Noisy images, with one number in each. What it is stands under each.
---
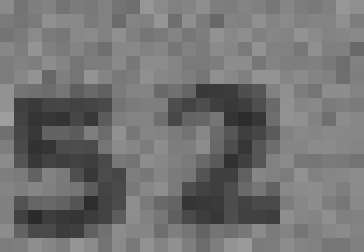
52
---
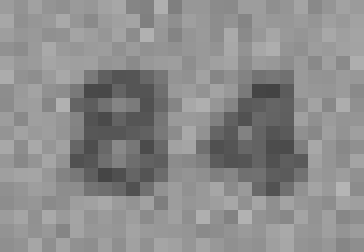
84
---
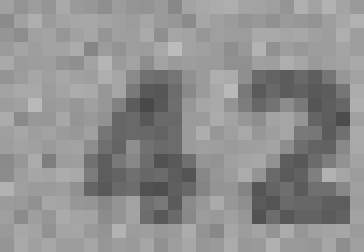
42
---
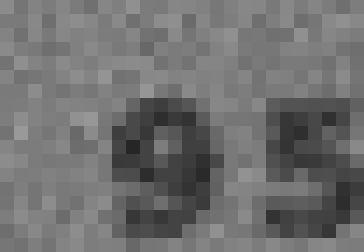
95
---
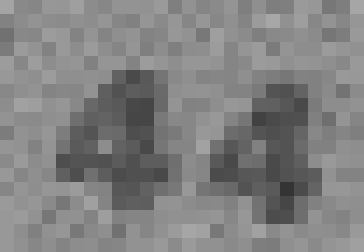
44
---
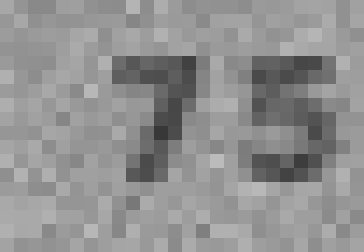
75
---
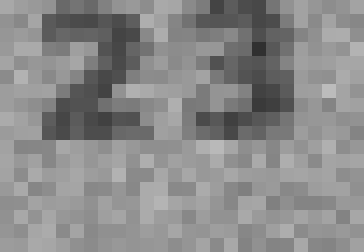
23
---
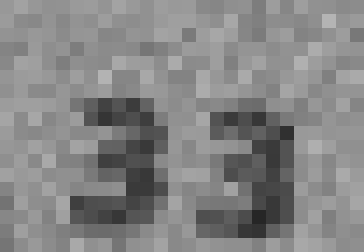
33
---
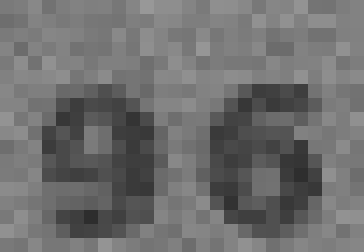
96
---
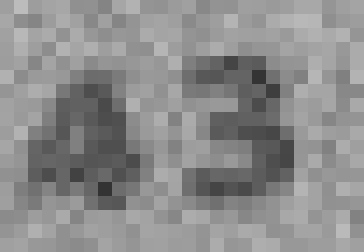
43
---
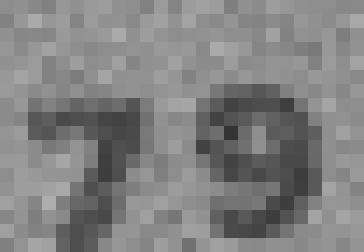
79
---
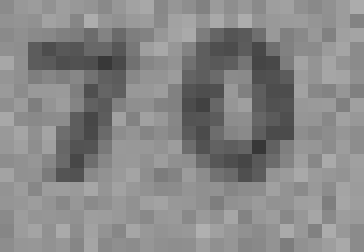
70
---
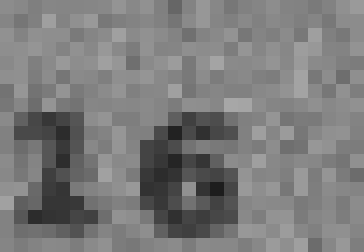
16
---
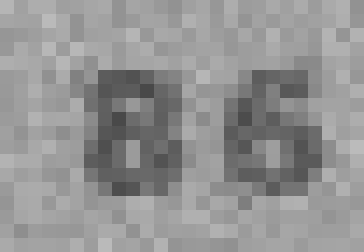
86
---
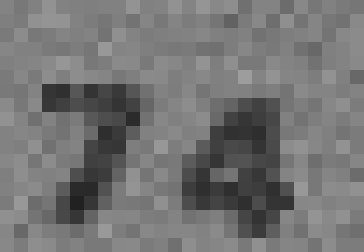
74
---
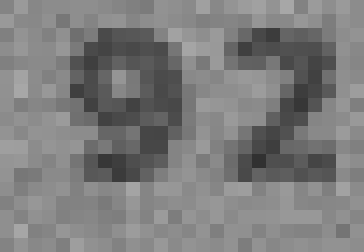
92
